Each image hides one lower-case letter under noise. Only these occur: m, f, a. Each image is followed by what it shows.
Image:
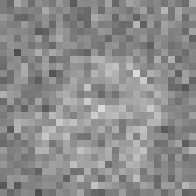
a
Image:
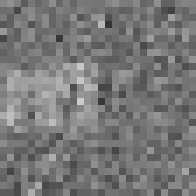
m
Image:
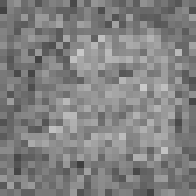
a
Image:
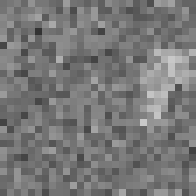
f
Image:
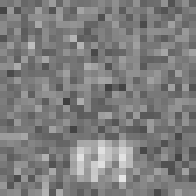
m
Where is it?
bottom middle
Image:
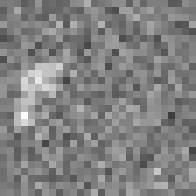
f
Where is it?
middle left
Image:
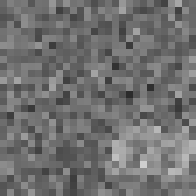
m
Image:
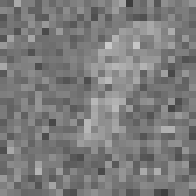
f
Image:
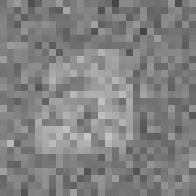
a
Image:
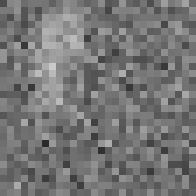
f
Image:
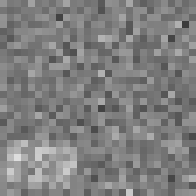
m
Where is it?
bottom left
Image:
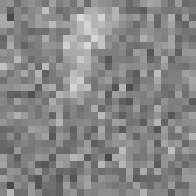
f
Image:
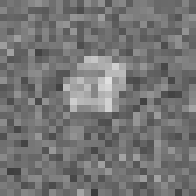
a
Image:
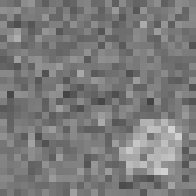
a
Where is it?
bottom right
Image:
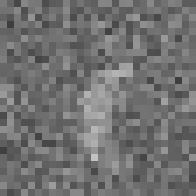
f
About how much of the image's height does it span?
half
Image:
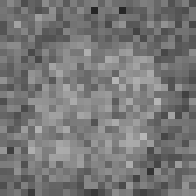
a
